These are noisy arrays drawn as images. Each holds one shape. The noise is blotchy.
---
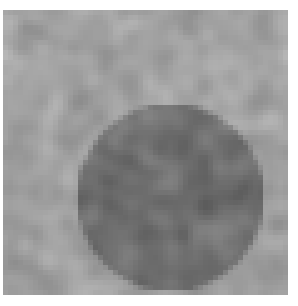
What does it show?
dark disc
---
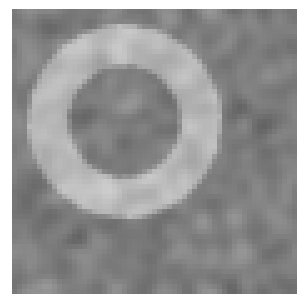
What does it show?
light ring
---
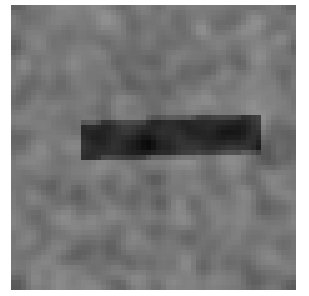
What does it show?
dark bar
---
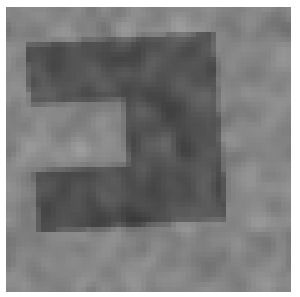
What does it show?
dark square with a notch
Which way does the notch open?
left
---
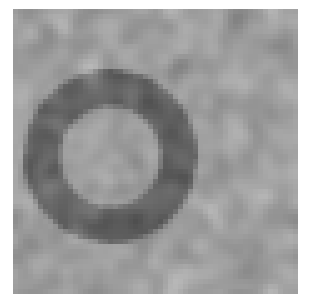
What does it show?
dark ring
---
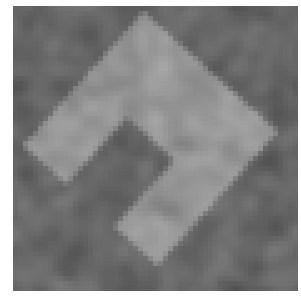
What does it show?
light square with a notch
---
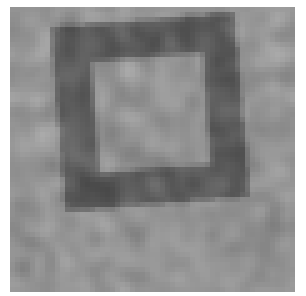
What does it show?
dark square frame
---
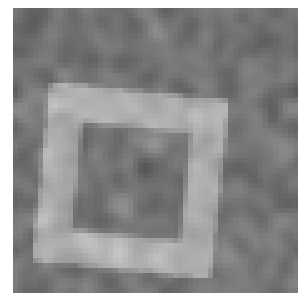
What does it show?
light square frame
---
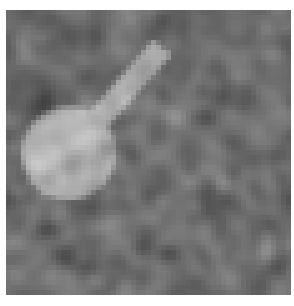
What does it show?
light lollipop
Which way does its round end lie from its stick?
down and left
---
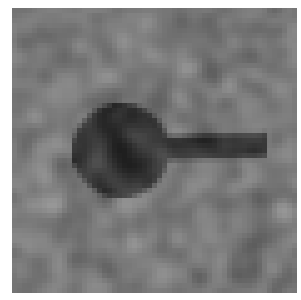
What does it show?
dark lollipop
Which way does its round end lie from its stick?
left
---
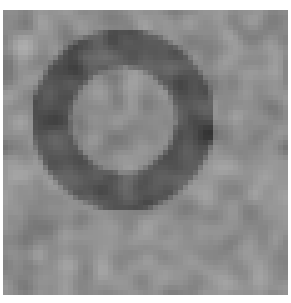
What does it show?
dark ring
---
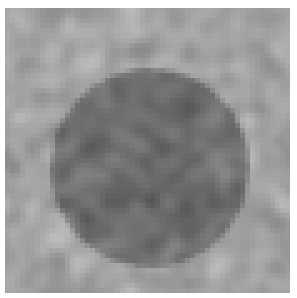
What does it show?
dark disc
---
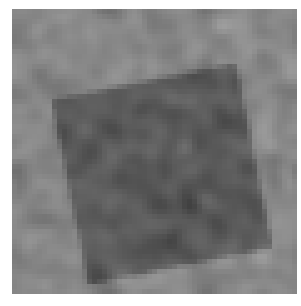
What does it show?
dark square
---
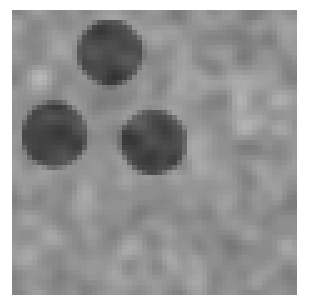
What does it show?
dark three dots
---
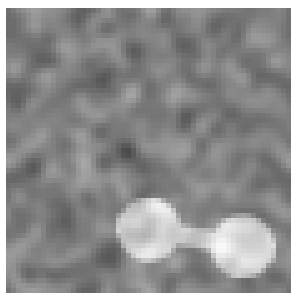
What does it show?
light dumbbell
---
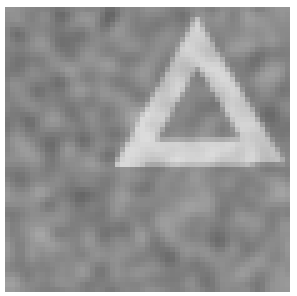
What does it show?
light triangle frame
